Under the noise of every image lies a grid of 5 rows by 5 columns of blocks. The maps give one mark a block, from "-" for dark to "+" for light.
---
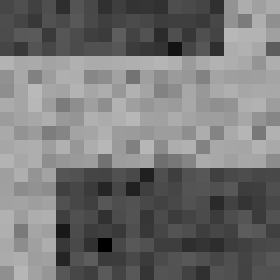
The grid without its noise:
----+
+++++
+++++
+----
+----
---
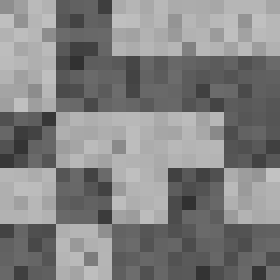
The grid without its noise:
+-+++
+----
-+++-
+-+-+
-+---
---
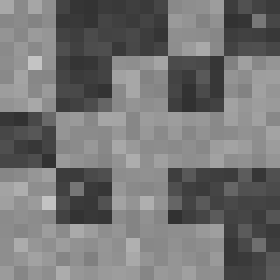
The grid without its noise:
+--+-
+-+-+
-++++
+-+--
++++-
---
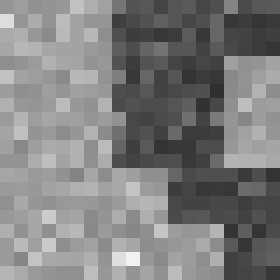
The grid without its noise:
++---
++--+
++--+
+++--
++++-
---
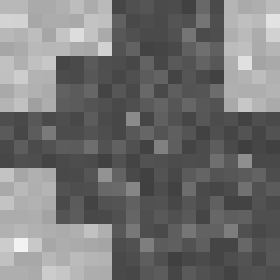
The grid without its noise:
++--+
+---+
-----
+----
++---
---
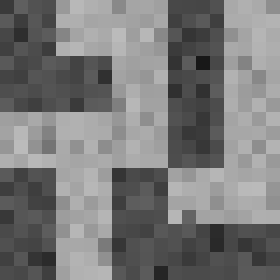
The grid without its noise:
-++-+
--+-+
+++-+
-+-++
-+---
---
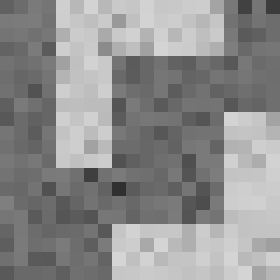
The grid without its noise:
-+++-
-+---
-+--+
----+
--+++
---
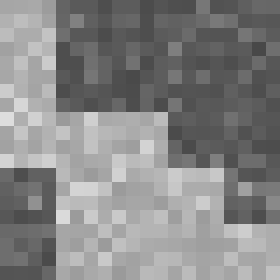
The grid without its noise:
+----
+----
+++--
-+++-
-++++
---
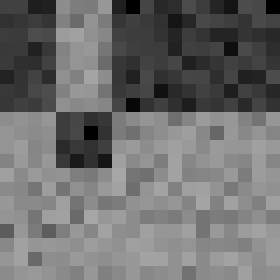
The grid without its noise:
-+---
-+---
+-+++
+++++
+++++
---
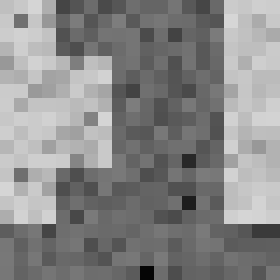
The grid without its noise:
+---+
++--+
++--+
+---+
-----
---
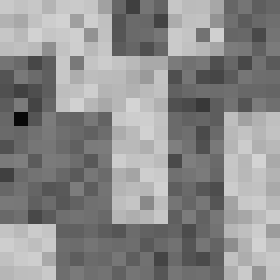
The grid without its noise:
++-+-
-++--
--+-+
--+-+
+---+
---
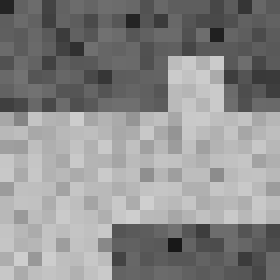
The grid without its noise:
-----
---+-
+++++
+++++
++---
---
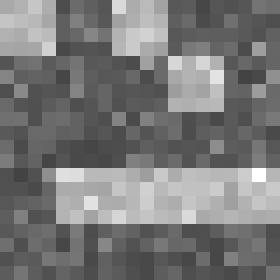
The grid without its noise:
+-+--
---+-
-----
-++++
-----
